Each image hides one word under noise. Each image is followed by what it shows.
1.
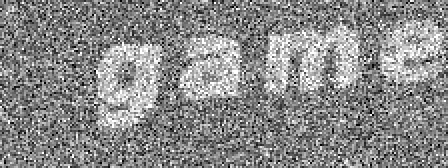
game
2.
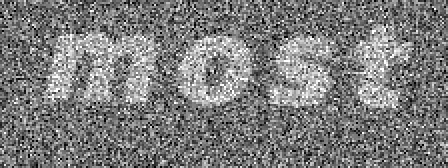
most
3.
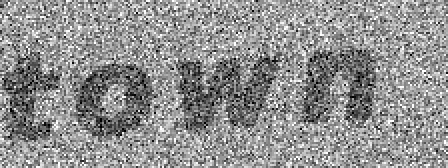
town
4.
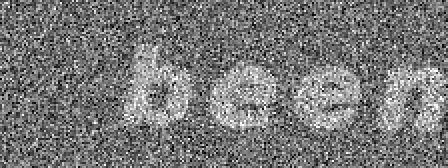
been
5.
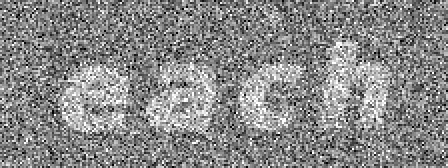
each
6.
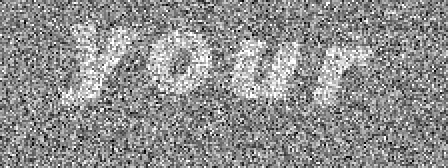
your
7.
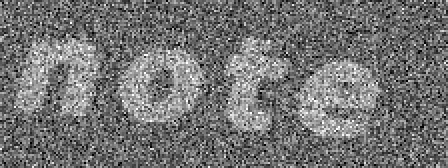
note
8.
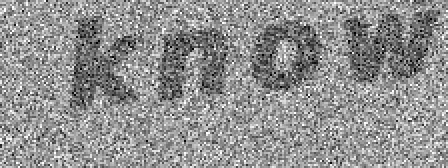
know
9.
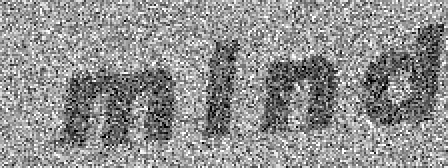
mind
